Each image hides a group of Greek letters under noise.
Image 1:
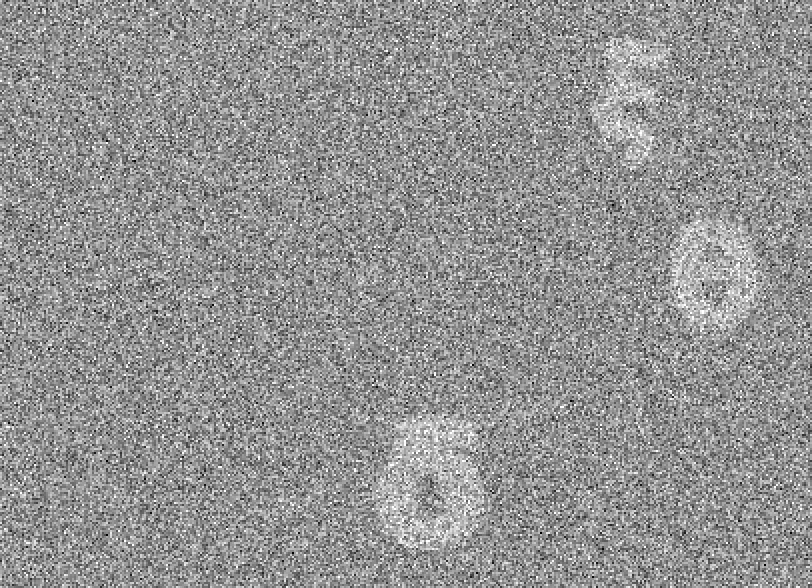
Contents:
top right: xi; middle right: theta; bottom middle: delta
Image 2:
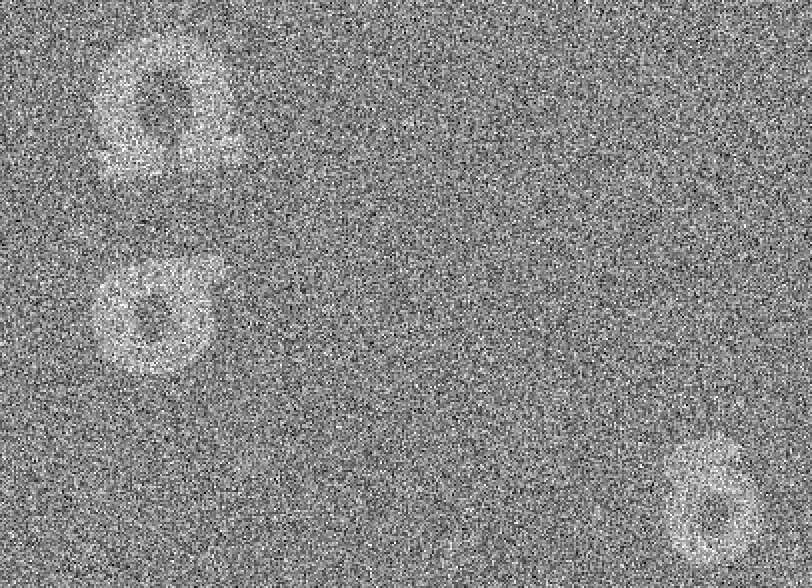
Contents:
top left: omega; middle left: sigma; bottom right: delta
